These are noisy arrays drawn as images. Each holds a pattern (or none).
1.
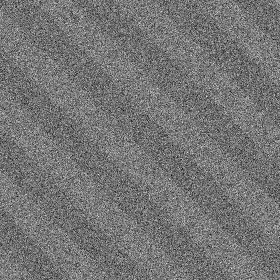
diagonal stripes
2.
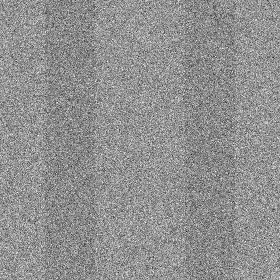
vertical stripes
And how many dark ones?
2
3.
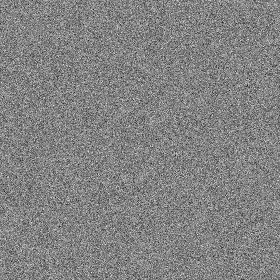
only noise
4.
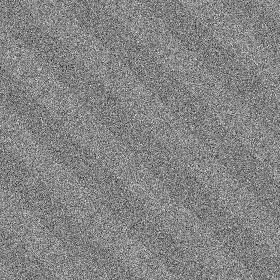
diagonal stripes
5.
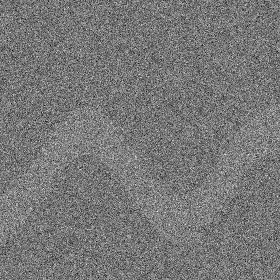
a wavy band
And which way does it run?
left to right
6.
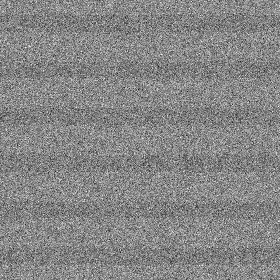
horizontal stripes
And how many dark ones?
6
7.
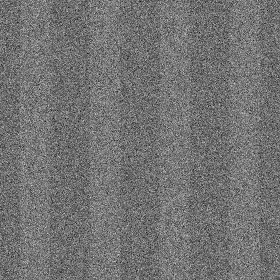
vertical stripes
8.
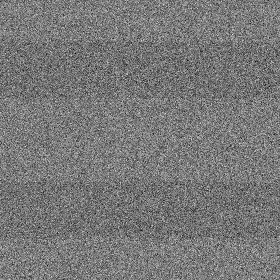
horizontal stripes
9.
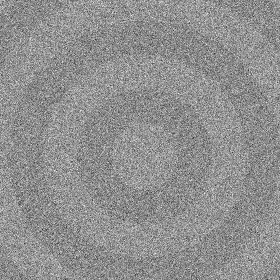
rings round one point
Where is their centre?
centre
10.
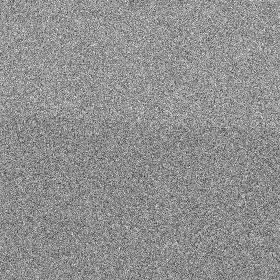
a sharp edge
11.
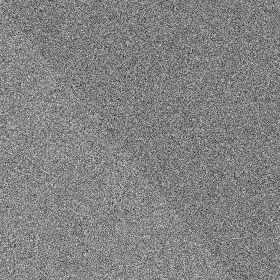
a sharp edge
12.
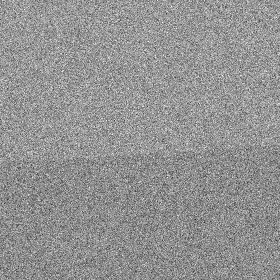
a sharp edge
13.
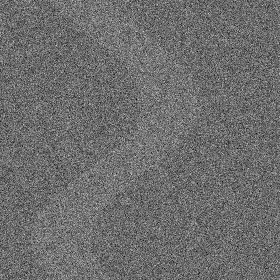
a wavy band
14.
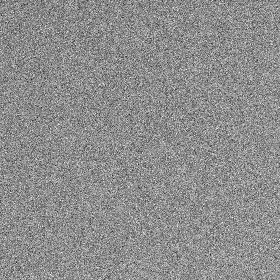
a smooth slope
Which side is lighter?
bottom right
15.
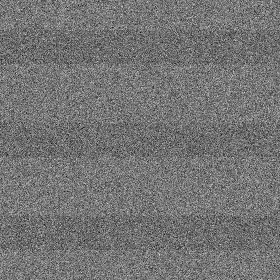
horizontal stripes
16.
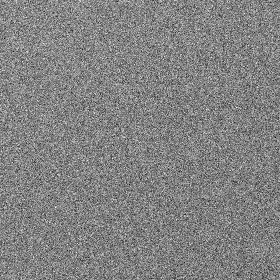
a smooth slope
